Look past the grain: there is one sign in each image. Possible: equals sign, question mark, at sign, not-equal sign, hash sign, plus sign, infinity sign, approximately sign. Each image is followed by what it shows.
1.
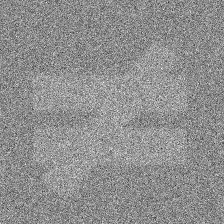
not-equal sign
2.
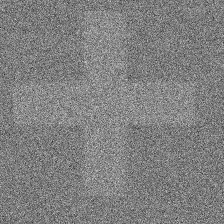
plus sign
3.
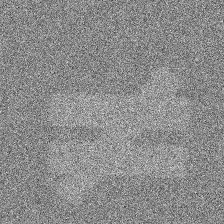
not-equal sign
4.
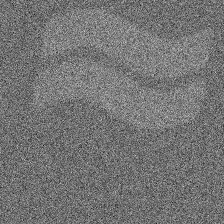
approximately sign
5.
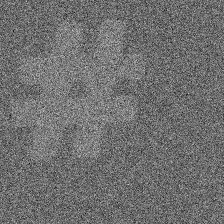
hash sign
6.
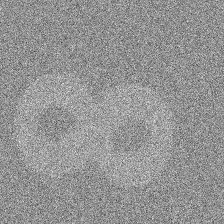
infinity sign
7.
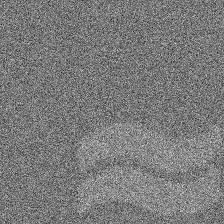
approximately sign
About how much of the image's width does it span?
two thirds
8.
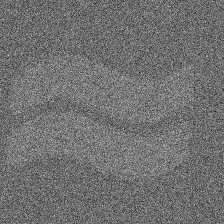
approximately sign
